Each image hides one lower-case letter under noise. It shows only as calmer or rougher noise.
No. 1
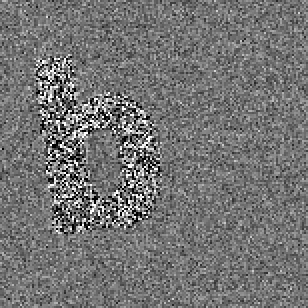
b
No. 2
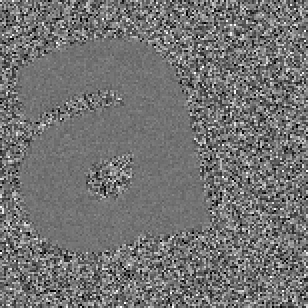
a
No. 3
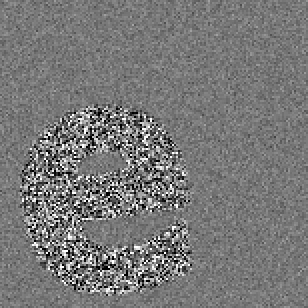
e
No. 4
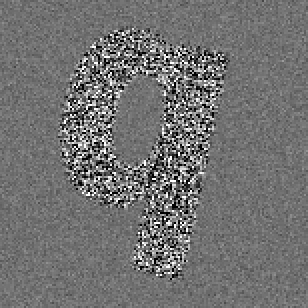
q
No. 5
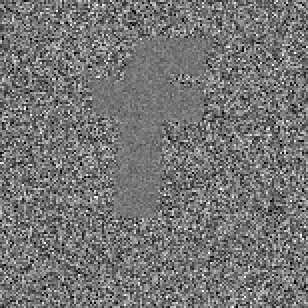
f
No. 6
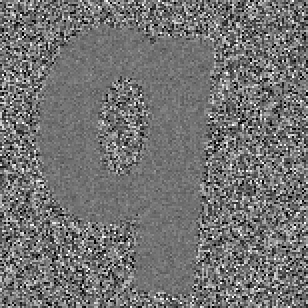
q
